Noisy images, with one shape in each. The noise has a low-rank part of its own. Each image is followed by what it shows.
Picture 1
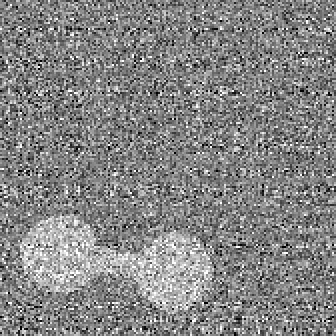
dumbbell
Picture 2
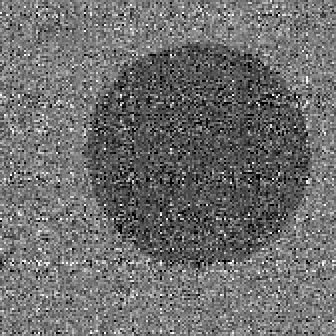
disc
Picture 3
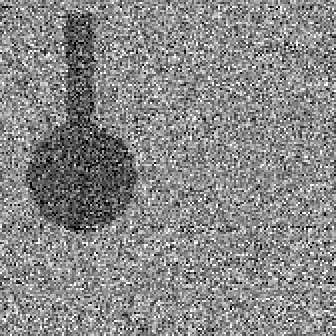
lollipop
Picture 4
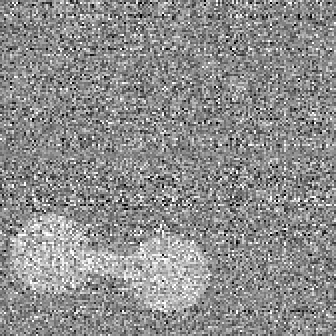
dumbbell
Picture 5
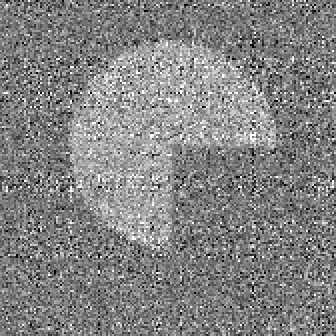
disc with a wedge cut out
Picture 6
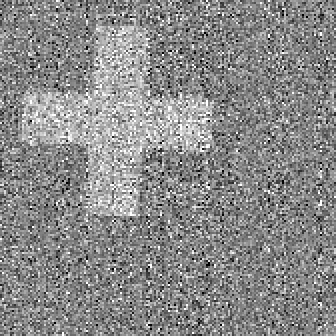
cross
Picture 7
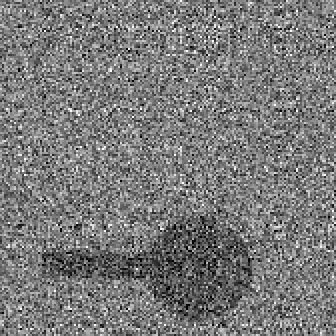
lollipop
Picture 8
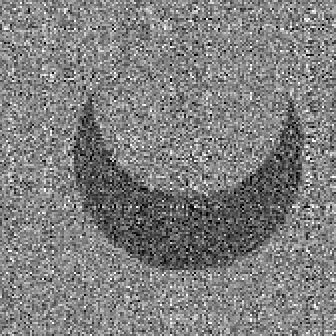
crescent
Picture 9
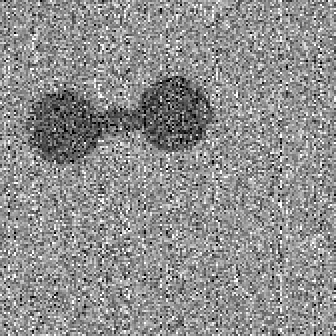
dumbbell
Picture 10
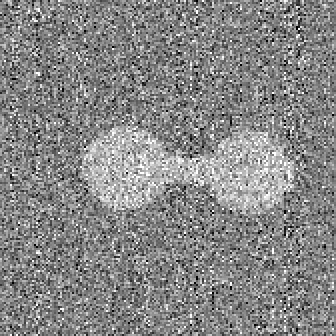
dumbbell
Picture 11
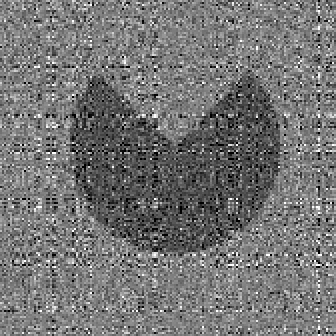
disc with a wedge cut out
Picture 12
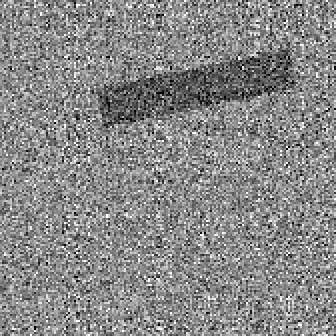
bar
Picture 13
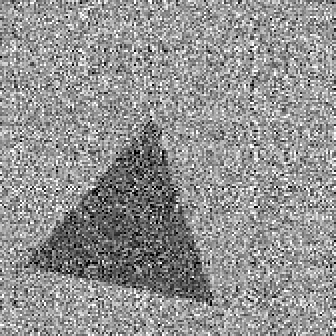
triangle
